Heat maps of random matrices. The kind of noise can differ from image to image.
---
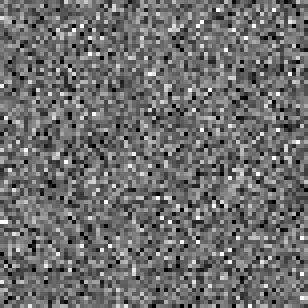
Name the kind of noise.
heavy tails
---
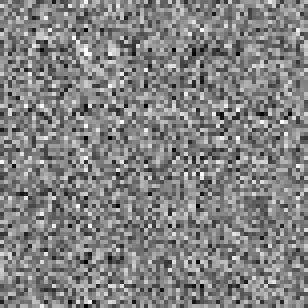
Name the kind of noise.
low rank plus noise
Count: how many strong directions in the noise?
three or four
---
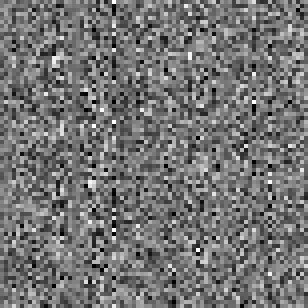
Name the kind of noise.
columns of uneven size
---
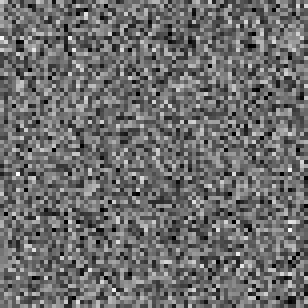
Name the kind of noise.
low rank plus noise
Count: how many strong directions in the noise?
one
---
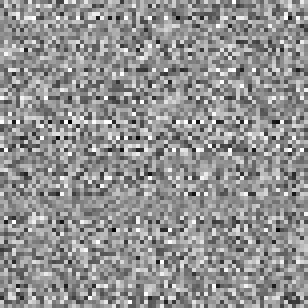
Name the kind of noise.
rows of uneven size
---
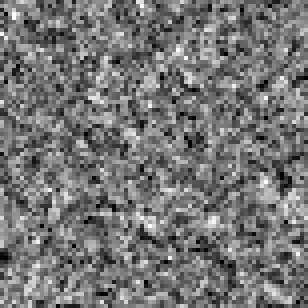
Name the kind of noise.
blotchy
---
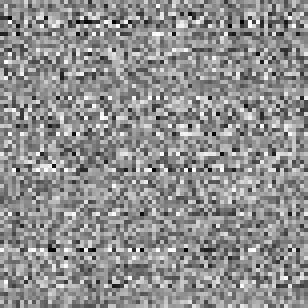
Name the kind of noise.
rows of uneven size
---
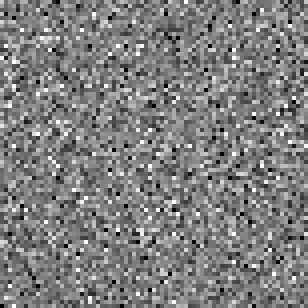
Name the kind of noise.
heavy tails
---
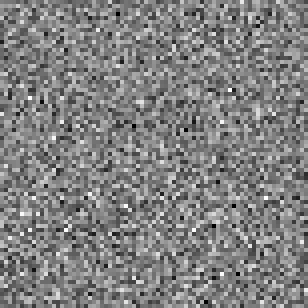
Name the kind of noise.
low rank plus noise
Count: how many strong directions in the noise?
two
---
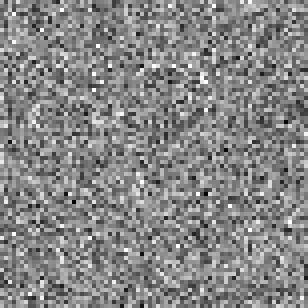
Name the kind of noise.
low rank plus noise
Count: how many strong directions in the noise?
one
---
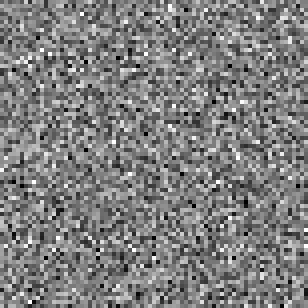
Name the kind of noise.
independent entries
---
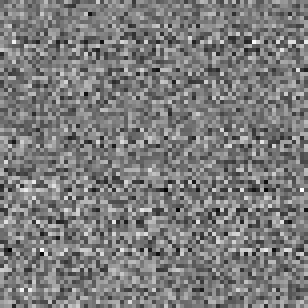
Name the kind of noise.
rows of uneven size
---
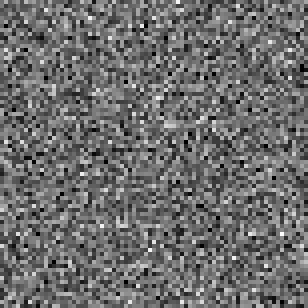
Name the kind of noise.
independent entries
